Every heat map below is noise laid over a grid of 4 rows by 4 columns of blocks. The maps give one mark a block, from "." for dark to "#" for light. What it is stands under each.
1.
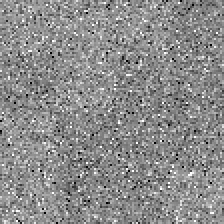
# # # .
. # . .
# . . .
# . . #
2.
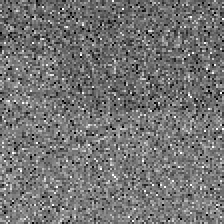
. . . .
# . . .
# # # #
# # # #
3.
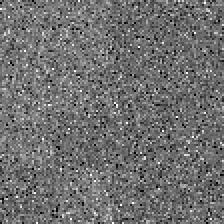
# # . .
# # . .
# . . .
. # . .
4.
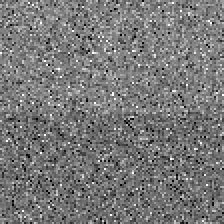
# # # #
# # # #
. . . .
. . . .
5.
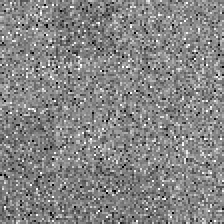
# . # #
# # # #
. # # #
. . . #
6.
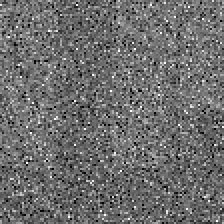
# . # #
# . # #
# . # .
. . . .
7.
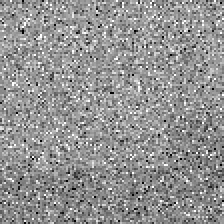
# # # #
# # # #
# # # .
. . . .
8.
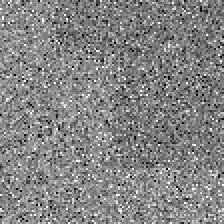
# . . .
# # . .
# # . .
# # # #
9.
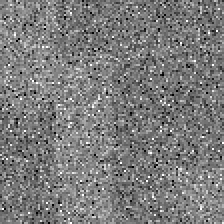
# . . .
# # . .
. # . .
. # . #
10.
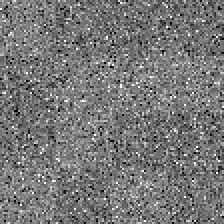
# . . .
. # # #
. # . .
# . # .
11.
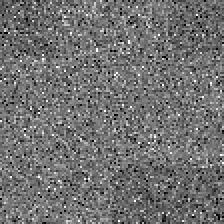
. # # .
# # # #
# # # #
# # . .
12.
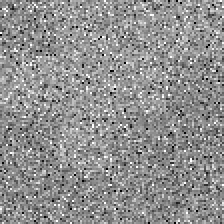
. # # #
# # # .
. # . .
. . . .
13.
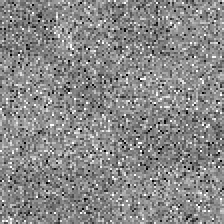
. # . #
# . # #
# # . .
. . # #
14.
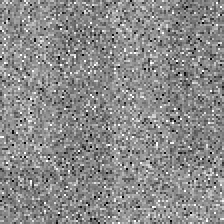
# . # .
# . # .
# . # .
. . # #
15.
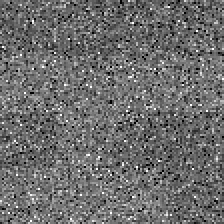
. . . .
# # # #
. # . .
# # # .
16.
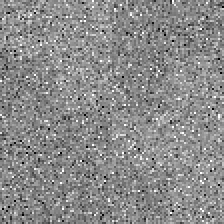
# # . .
. # . #
. . # #
. . . #
